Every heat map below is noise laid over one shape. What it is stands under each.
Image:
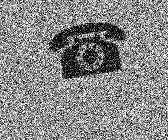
telephone
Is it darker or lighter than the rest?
darker
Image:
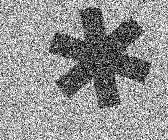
asterisk
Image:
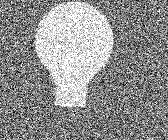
light bulb
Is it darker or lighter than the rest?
lighter
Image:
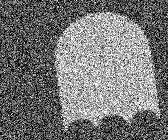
ghost
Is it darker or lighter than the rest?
lighter
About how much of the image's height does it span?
nearly all
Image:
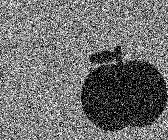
apple
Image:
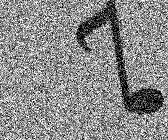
musical note
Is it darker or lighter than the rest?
darker
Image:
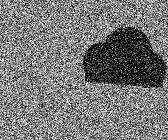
cloud
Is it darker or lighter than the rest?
darker
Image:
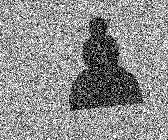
chess pawn
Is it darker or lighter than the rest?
darker
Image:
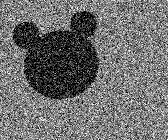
bear's head
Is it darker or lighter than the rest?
darker
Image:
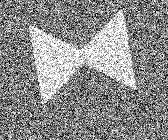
bow tie
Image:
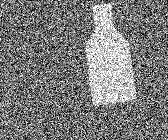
bottle
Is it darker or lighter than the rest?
lighter
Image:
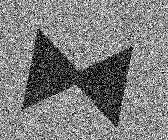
bow tie
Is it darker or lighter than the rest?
darker
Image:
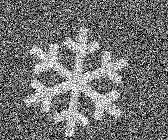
snowflake
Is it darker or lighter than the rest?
lighter
